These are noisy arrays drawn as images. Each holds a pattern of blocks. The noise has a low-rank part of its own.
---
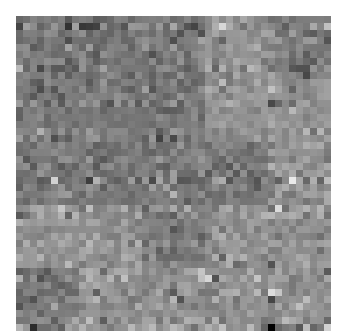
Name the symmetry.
mirrored about the diagonal from the top left
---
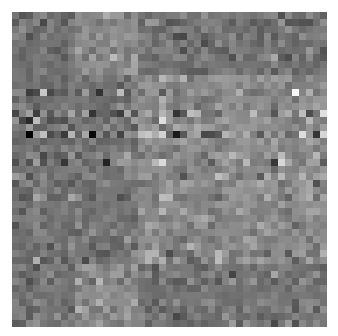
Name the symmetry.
top and bottom mirror each other
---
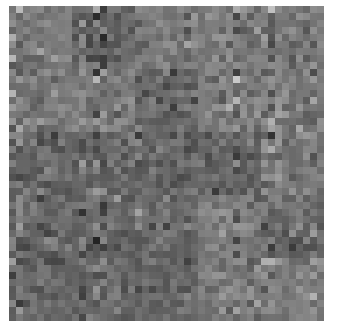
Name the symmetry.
mirrored about the diagonal from the bottom left
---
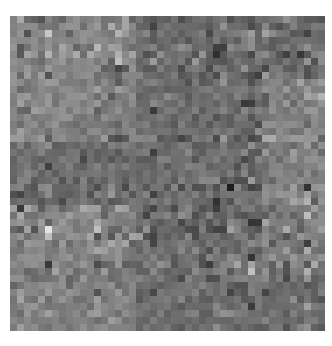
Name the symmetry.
top and bottom mirror each other
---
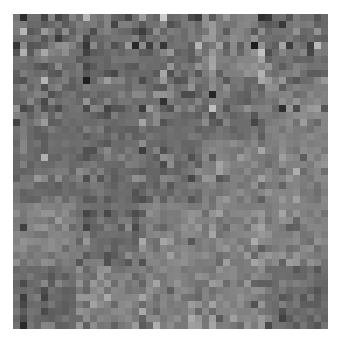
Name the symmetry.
mirrored about the diagonal from the top left
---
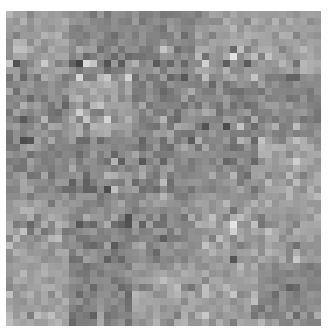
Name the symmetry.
mirrored about the diagonal from the top left
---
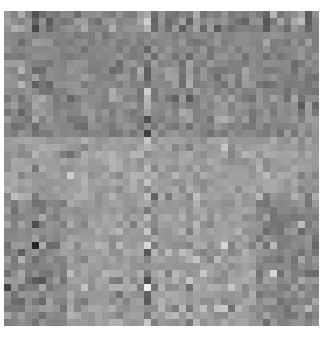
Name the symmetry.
left and right mirror each other
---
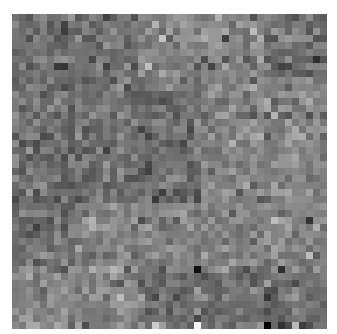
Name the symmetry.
no symmetry
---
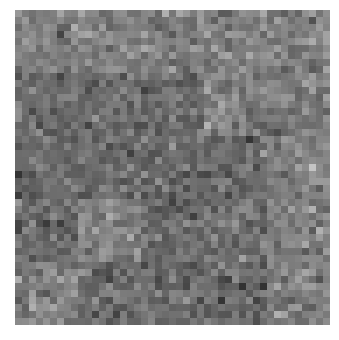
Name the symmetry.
mirrored about the diagonal from the bottom left
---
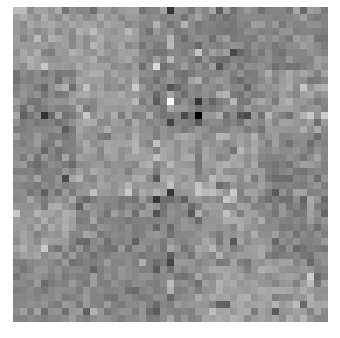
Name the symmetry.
the same after a half turn
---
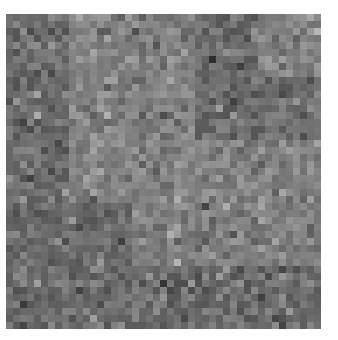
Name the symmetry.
mirrored about the diagonal from the bottom left
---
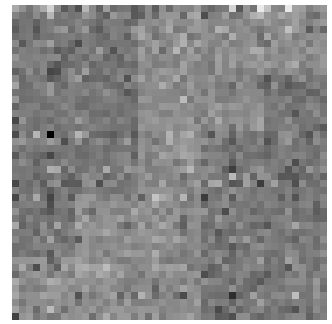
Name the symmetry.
the same after a half turn
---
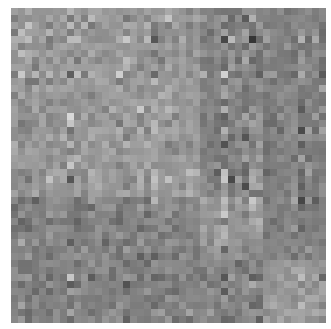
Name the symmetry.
mirrored about the diagonal from the top left
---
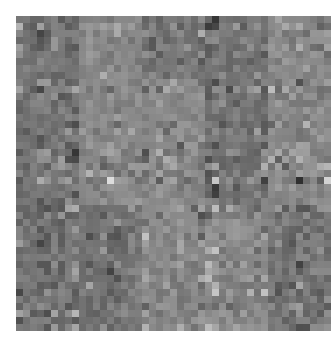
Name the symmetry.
no symmetry
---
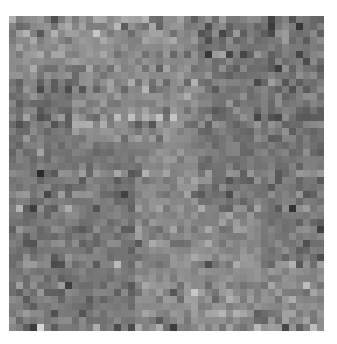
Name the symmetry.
the same after a half turn
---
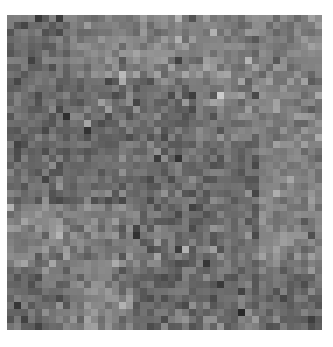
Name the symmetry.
mirrored about the diagonal from the bottom left
